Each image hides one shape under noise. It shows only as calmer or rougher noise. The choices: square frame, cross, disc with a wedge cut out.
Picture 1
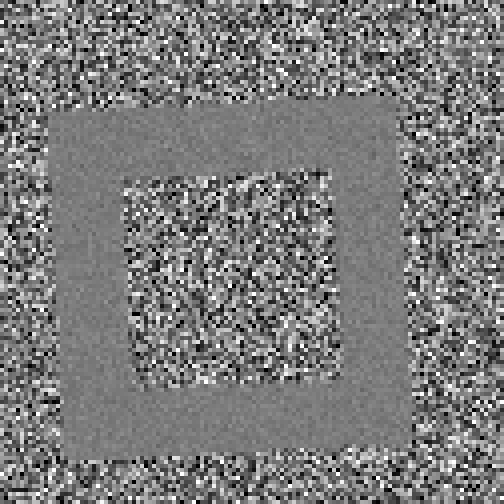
square frame
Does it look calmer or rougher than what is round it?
calmer
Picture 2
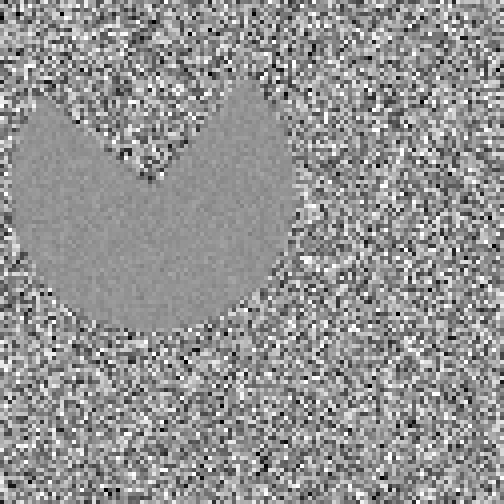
disc with a wedge cut out
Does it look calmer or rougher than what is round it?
calmer
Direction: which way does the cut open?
up
